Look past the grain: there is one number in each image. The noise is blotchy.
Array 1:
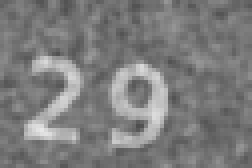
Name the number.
29
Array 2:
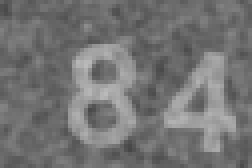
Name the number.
84
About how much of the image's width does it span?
two thirds
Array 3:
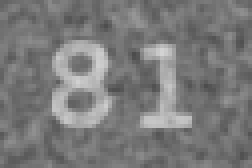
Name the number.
81
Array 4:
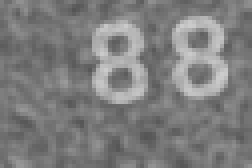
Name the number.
88
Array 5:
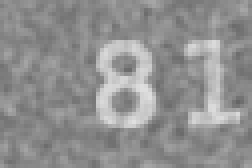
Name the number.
81
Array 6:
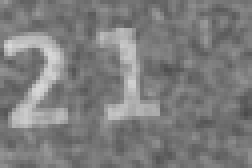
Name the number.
21
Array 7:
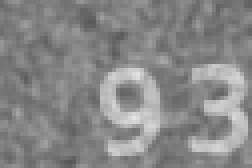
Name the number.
93
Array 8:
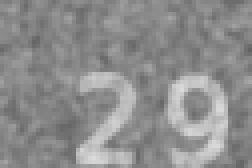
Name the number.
29
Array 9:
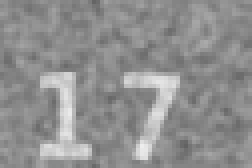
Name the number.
17
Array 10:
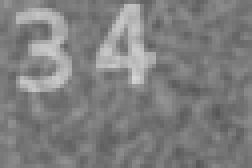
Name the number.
34
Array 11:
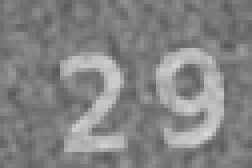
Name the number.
29
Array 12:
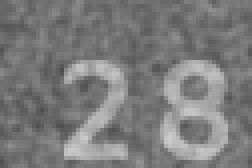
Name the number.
28
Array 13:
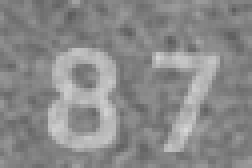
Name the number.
87
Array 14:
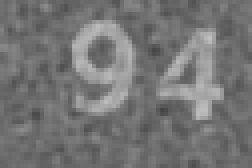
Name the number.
94
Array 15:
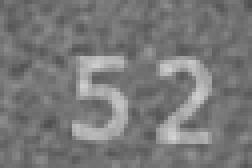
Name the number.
52
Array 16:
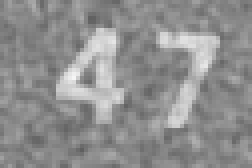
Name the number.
47
